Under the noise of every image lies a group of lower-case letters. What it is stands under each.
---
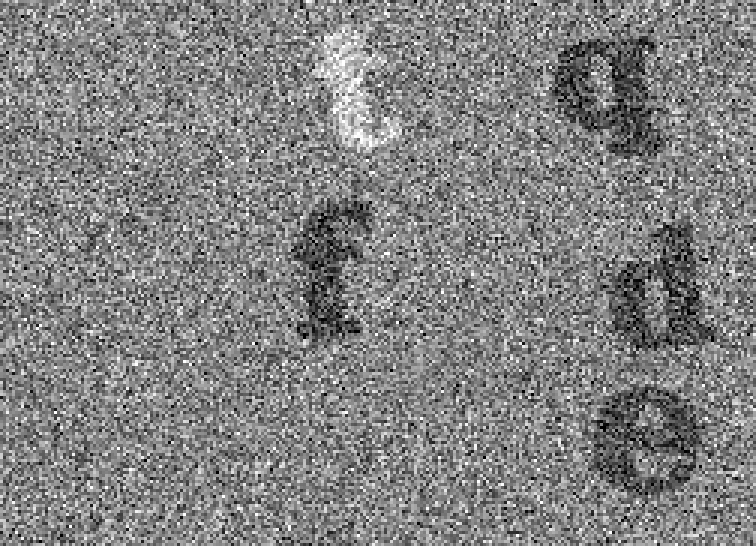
top middle: light t; top right: dark q; centre: dark f; middle right: dark d; bottom right: dark e
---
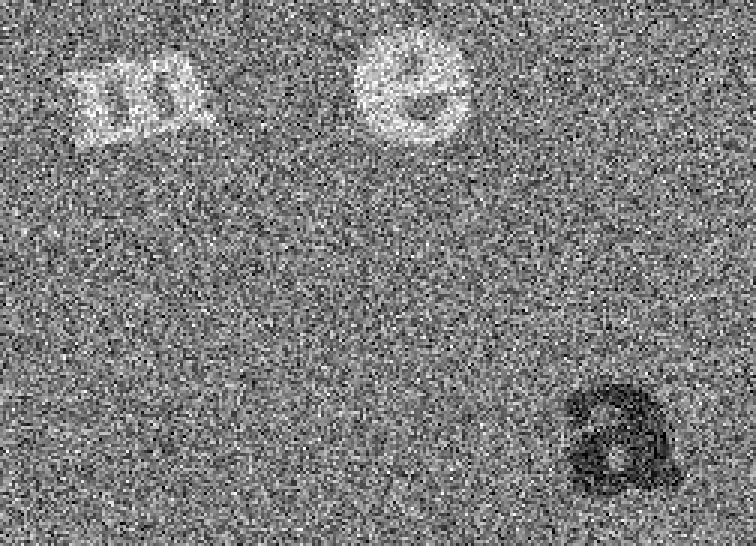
top left: light m; top middle: light e; bottom right: dark a
